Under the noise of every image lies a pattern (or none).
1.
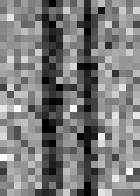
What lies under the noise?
bands of columns
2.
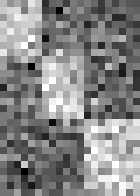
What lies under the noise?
blocks along the diagonal
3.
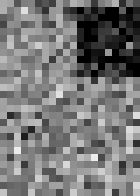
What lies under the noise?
one block
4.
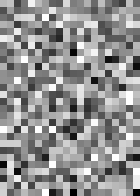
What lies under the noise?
only noise
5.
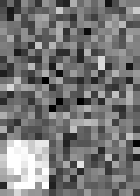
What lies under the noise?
one block
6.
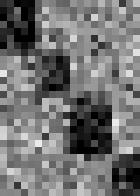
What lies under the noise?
blocks along the diagonal
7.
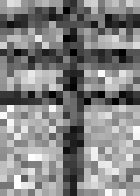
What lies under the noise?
bands of rows crossing bands of columns
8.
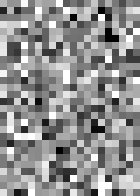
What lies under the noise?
only noise
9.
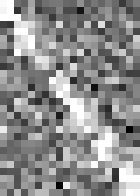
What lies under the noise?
blocks along the diagonal
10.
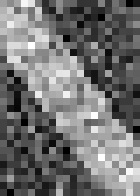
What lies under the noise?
a diagonal band
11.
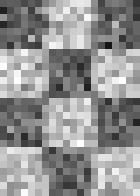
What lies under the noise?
a checkerboard
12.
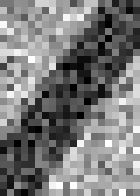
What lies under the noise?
a diagonal band
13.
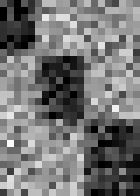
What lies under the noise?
blocks along the diagonal
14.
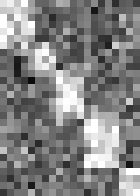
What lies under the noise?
blocks along the diagonal
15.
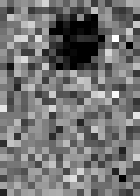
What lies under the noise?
one block
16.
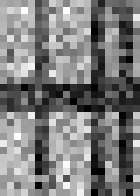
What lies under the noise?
bands of rows crossing bands of columns
